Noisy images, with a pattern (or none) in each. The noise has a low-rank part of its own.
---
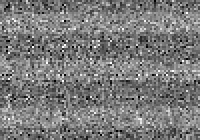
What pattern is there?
horizontal stripes
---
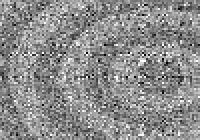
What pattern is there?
rings round one point
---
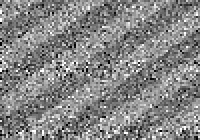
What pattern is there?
diagonal stripes
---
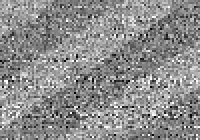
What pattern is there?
diagonal stripes
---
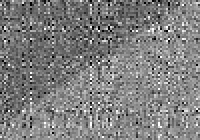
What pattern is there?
a sharp edge
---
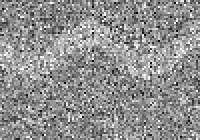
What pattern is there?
a wavy band
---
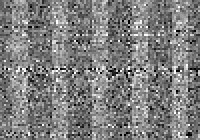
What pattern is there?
vertical stripes
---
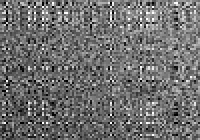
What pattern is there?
a smooth slope
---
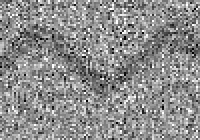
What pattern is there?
a wavy band
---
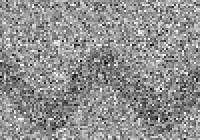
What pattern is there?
a wavy band
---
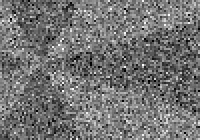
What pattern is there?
spokes from one point
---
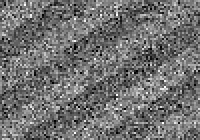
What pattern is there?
diagonal stripes
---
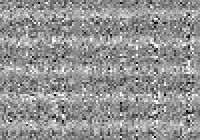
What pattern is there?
horizontal stripes
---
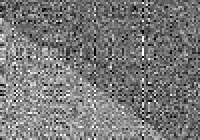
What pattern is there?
a sharp edge
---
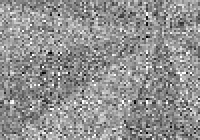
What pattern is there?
spokes from one point
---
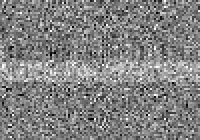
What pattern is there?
one horizontal stripe
